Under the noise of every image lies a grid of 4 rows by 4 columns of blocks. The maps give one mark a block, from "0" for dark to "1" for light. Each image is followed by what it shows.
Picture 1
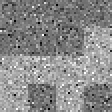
0000
0001
1111
1010
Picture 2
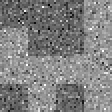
0001
1001
1111
0101
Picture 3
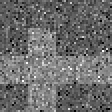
0000
0100
1111
0100
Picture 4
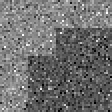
1111
1100
1000
1000
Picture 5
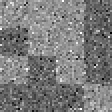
1110
0110
1010
0001
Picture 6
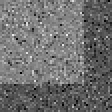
1110
1110
1110
0000
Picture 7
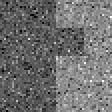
0011
0001
0011
0011
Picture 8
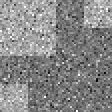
1101
1100
0000
1000
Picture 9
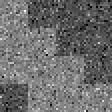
1000
1100
1110
0111
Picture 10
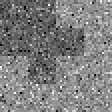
0011
0001
1011
1111
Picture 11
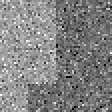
1100
1100
1100
1000
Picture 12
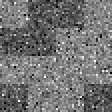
1001
0011
1111
0110
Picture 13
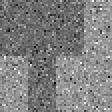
0001
0001
1011
1011
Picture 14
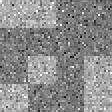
1100
0000
0101
1001
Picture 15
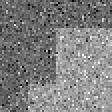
0000
0011
0011
0111
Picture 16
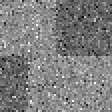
1100
1100
0111
0111
